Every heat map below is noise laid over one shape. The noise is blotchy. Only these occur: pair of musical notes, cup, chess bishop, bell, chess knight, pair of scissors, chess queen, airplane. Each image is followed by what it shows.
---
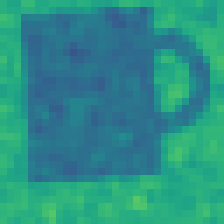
dark cup
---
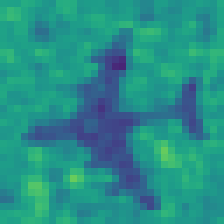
dark airplane
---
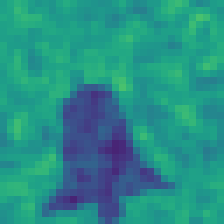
dark bell
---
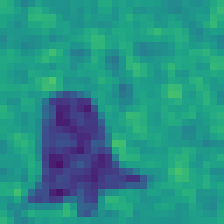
dark bell
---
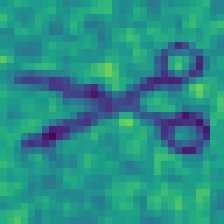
dark pair of scissors
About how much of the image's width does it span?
nearly all
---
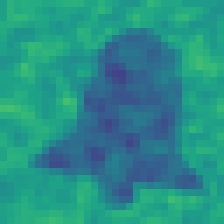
dark bell
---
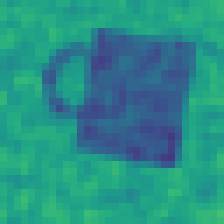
dark cup
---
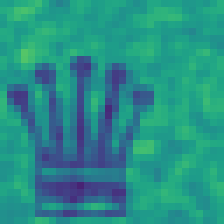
dark chess queen
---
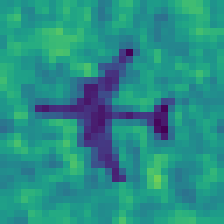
dark airplane
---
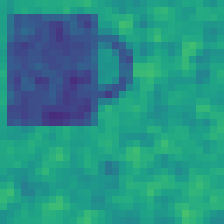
dark cup
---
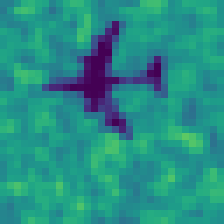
dark airplane
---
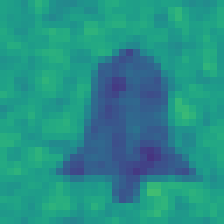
dark bell
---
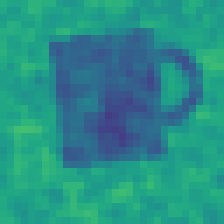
dark cup
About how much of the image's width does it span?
two thirds
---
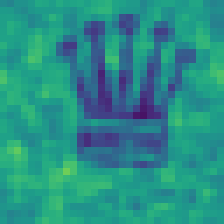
dark chess queen
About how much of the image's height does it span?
two thirds
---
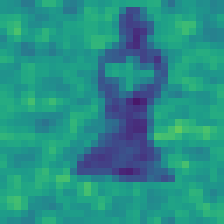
dark chess bishop
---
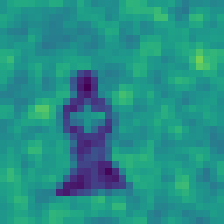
dark chess bishop
